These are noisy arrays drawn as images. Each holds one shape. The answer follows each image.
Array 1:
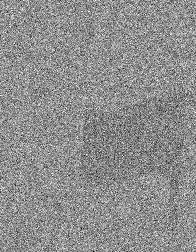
dark flag
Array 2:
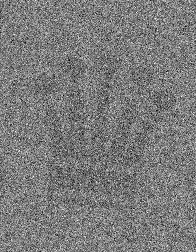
dark chess queen
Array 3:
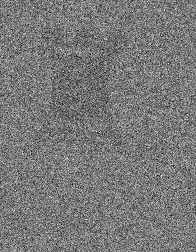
dark chess rook
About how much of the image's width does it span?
half
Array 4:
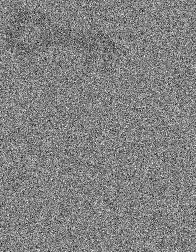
dark key
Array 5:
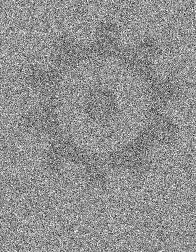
dark gear
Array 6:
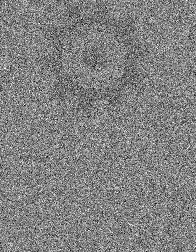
dark gear
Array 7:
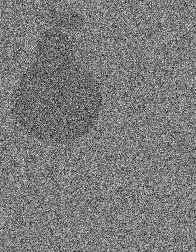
dark pear
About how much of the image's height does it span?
half
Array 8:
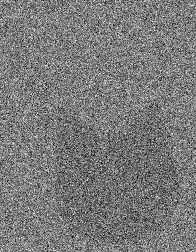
dark cat's head
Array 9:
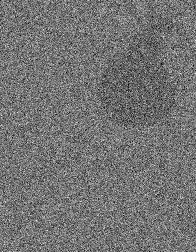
dark pear
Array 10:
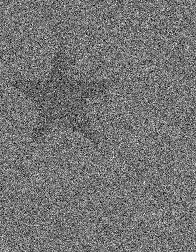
dark star
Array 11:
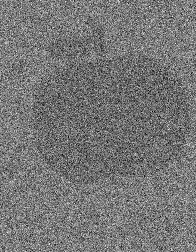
dark apple
